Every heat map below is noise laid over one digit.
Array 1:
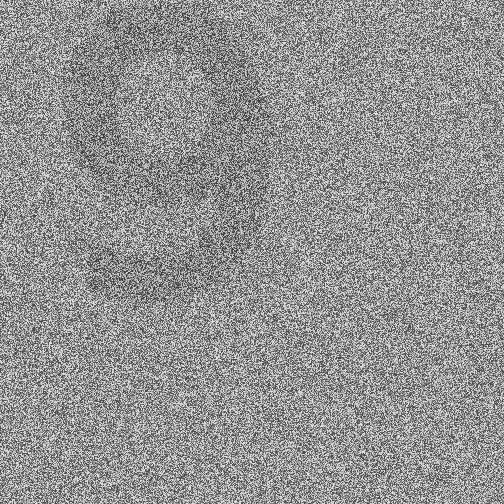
dark 9
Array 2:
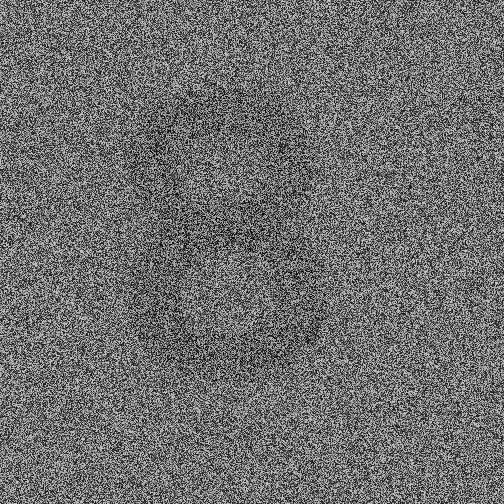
dark 8
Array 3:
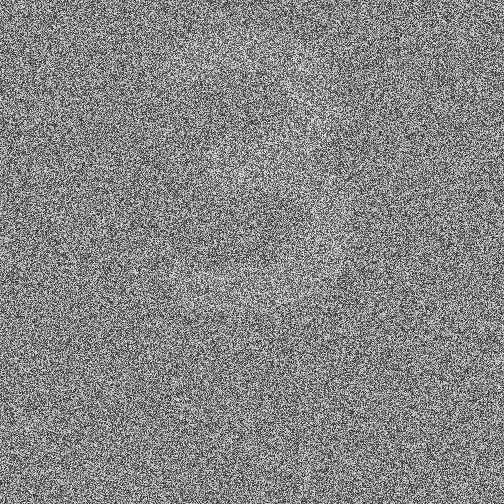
light 3
